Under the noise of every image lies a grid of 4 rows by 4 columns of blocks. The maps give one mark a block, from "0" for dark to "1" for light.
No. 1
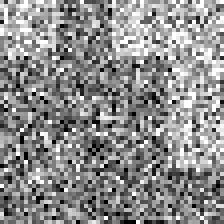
1011
0001
0001
0000
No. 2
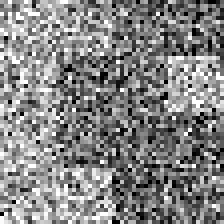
1100
1001
1000
1100
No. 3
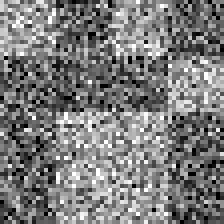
1010
0001
0110
0110
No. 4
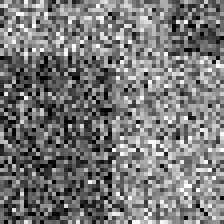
1110
0011
0011
0011
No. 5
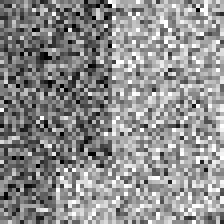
0011
0011
0011
0111
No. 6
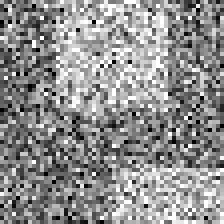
0110
0110
0000
0011
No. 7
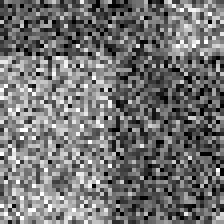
0001
1100
1100
1100
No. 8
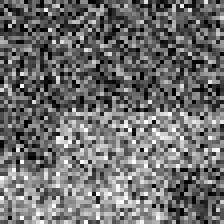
0000
0000
0111
1110
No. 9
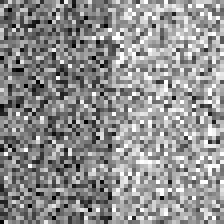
0011
0011
0011
0011
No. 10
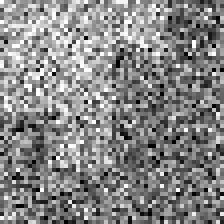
1110
1100
0100
0000
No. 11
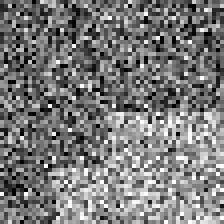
0000
0000
0011
0111
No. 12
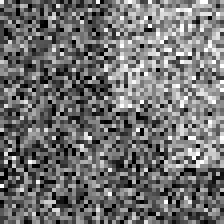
0011
0011
0001
0000
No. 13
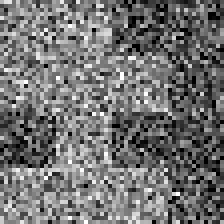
1100
1110
0100
1110
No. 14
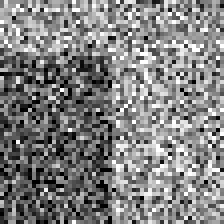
1111
0011
0011
0011
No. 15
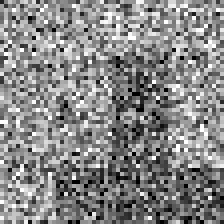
1111
1101
1101
1000
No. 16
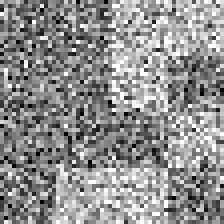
0011
0010
0001
0110
